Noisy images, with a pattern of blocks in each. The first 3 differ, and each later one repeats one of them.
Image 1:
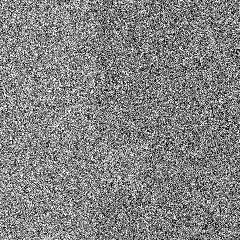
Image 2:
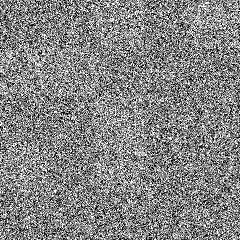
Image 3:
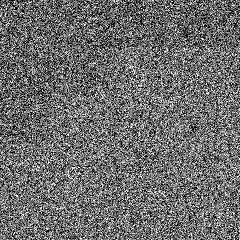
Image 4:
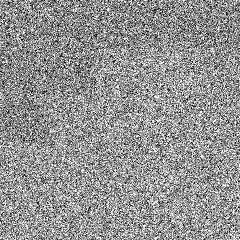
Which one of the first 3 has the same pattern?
3
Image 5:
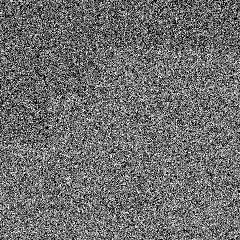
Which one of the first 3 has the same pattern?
3
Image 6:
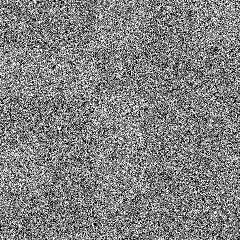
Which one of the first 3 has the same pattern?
2
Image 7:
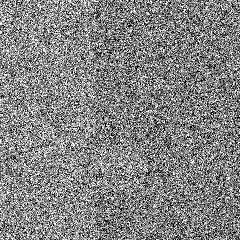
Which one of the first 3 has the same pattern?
1
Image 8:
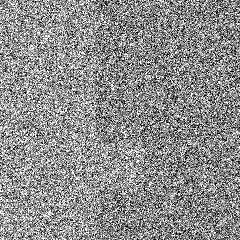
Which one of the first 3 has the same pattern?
1
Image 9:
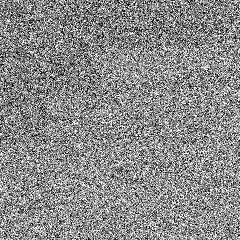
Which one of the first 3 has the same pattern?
3
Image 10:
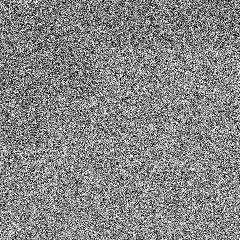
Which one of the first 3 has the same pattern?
3
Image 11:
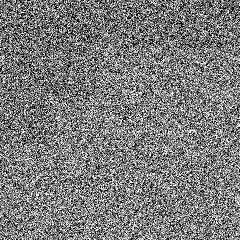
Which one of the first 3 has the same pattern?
3
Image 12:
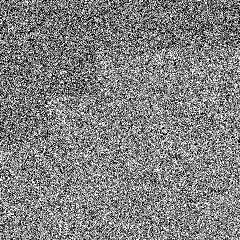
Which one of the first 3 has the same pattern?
3
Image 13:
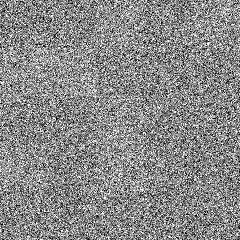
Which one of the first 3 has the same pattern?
2
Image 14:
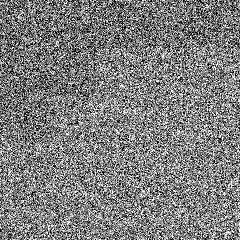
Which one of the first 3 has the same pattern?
3
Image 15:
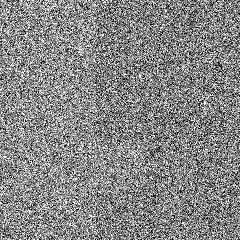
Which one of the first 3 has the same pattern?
1
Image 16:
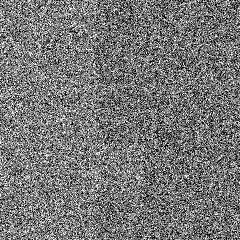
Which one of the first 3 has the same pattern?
1
